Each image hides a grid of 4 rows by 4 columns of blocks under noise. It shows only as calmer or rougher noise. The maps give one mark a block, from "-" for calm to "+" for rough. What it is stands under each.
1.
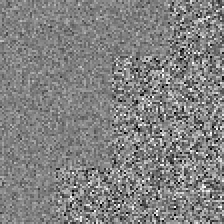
- - - +
- - + +
- - + +
- + + +
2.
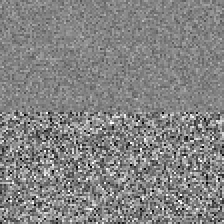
- - - -
- - - -
+ + + +
+ + + +
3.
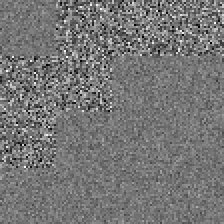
- + + +
+ + - -
+ - - -
- - - -
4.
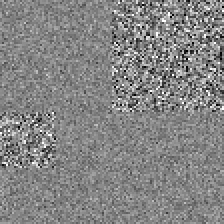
- - + +
- - + +
+ - - -
- - - -
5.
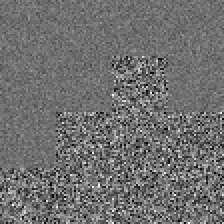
- - - -
- - + -
- + + +
+ + + +
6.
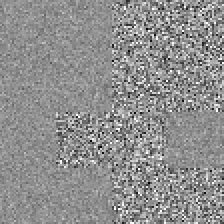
- - + +
- - + +
- + + -
- - + +
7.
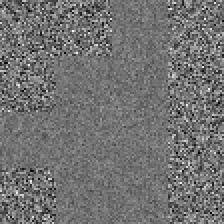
+ + - +
+ - - +
- - - +
+ - - +
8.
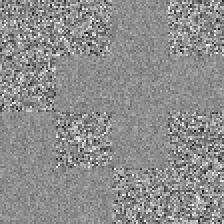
+ + - +
+ - - -
- + - +
- - + +
